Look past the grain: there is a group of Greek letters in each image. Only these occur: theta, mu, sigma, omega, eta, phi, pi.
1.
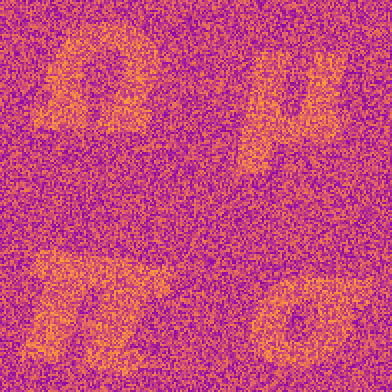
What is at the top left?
omega
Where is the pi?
bottom left
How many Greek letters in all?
4
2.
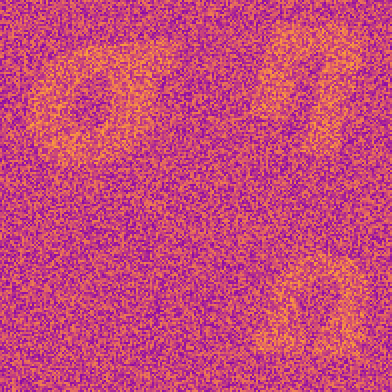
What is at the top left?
sigma
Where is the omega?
bottom right
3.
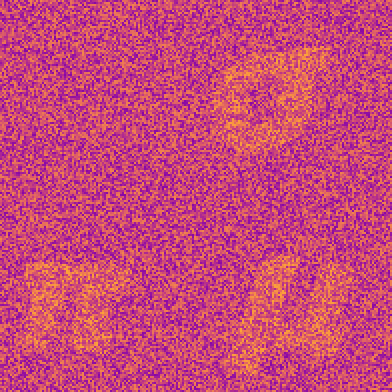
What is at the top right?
sigma
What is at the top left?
nothing
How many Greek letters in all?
3
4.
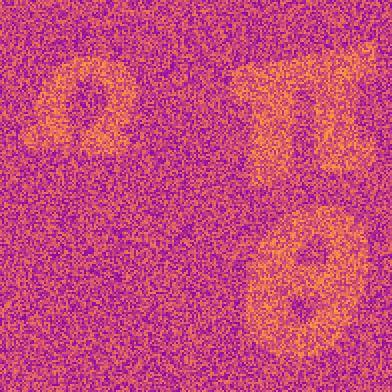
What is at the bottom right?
theta
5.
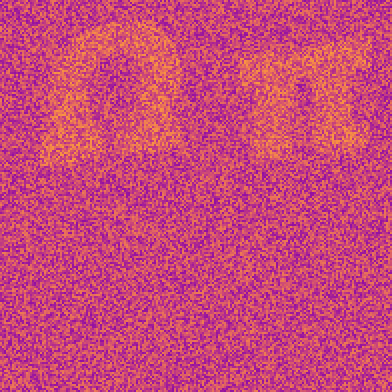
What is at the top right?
pi
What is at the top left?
omega
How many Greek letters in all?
2
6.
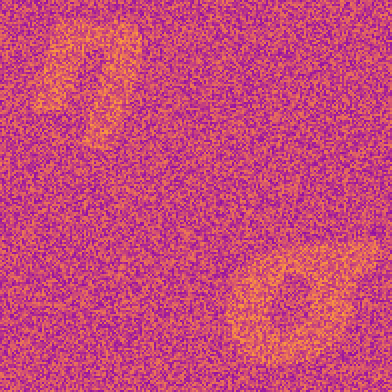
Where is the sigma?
bottom right
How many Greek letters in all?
2
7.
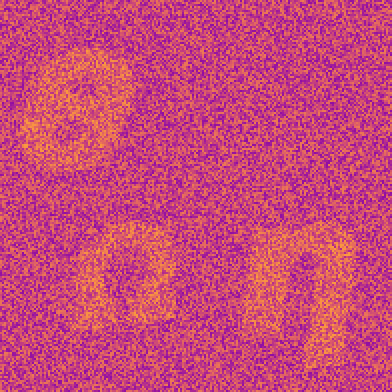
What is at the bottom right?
eta
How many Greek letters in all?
3
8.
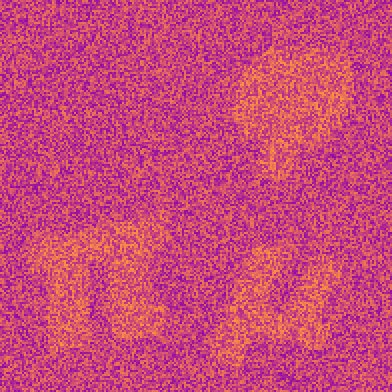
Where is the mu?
bottom right
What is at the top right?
phi
